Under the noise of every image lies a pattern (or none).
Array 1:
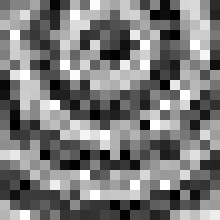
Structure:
rings round one point
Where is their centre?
top middle
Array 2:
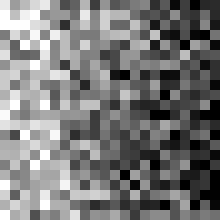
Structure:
a smooth slope
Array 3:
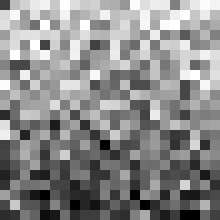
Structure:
a smooth slope
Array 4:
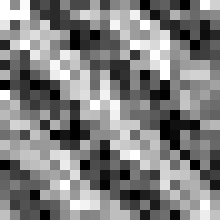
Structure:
diagonal stripes
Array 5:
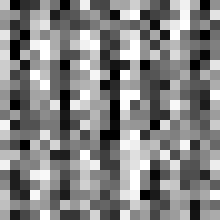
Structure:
vertical stripes
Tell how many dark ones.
5
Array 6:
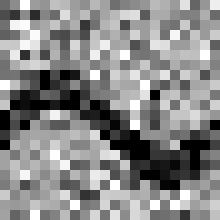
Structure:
a wavy band
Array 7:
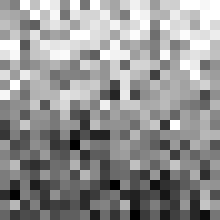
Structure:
a smooth slope
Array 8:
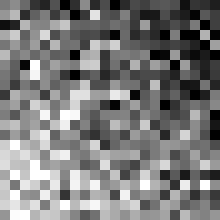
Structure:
a smooth slope
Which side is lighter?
bottom left
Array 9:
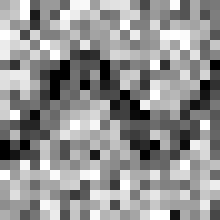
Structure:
a wavy band
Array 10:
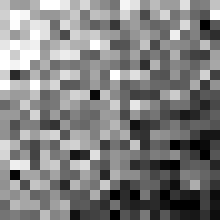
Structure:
a smooth slope
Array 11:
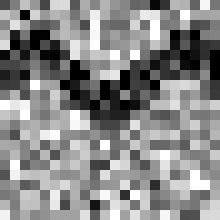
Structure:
a wavy band
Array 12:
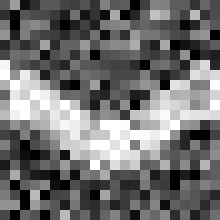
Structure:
a wavy band
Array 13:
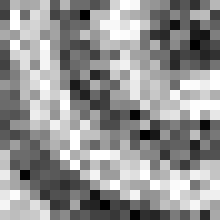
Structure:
rings round one point
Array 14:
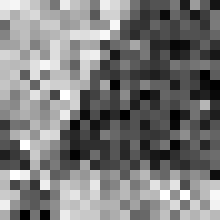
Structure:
spokes from one point
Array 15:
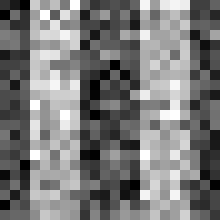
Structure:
vertical stripes
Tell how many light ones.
2
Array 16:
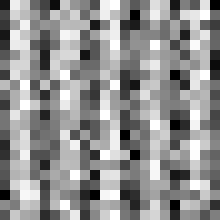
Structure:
vertical stripes
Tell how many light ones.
5
